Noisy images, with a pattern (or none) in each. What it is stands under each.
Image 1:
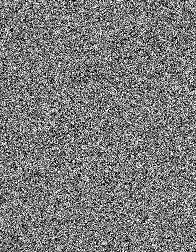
only noise
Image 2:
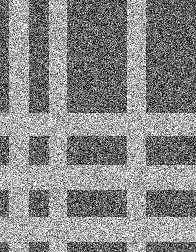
bands of rows crossing bands of columns
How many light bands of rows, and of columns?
3 and 3
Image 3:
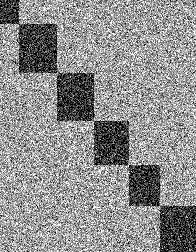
blocks along the diagonal
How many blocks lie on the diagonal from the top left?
6
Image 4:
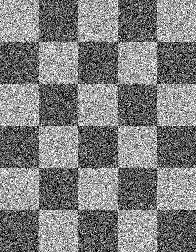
a checkerboard
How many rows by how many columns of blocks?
6 by 5
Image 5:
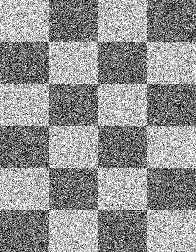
a checkerboard
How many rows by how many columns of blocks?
6 by 4
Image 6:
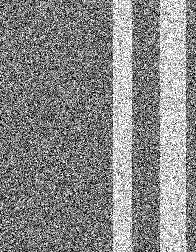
bands of columns
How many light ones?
2
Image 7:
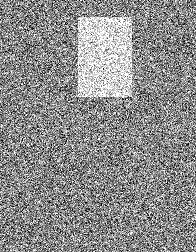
one block
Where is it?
top middle
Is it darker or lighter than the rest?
lighter
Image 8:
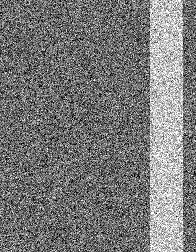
one band of columns
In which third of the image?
right
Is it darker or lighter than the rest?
lighter
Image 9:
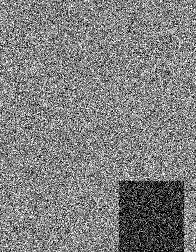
one block
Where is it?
bottom right
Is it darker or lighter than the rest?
darker
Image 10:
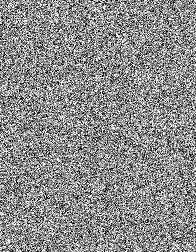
only noise
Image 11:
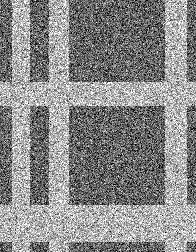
bands of rows crossing bands of columns
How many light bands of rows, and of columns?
2 and 3
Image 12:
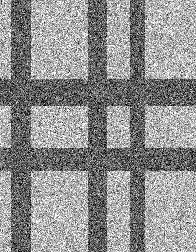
bands of rows crossing bands of columns
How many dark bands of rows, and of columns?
2 and 3
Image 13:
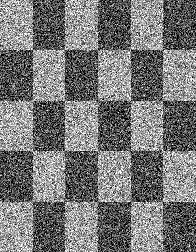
a checkerboard
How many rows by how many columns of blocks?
5 by 6
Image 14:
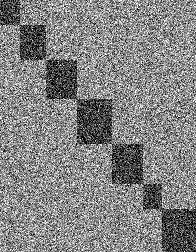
blocks along the diagonal
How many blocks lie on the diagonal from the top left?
7
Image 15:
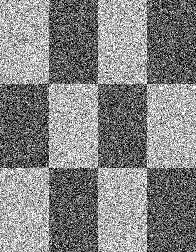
a checkerboard
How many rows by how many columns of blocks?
3 by 4
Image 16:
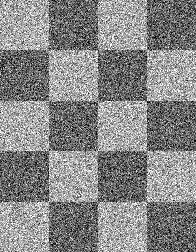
a checkerboard
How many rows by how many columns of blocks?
5 by 4
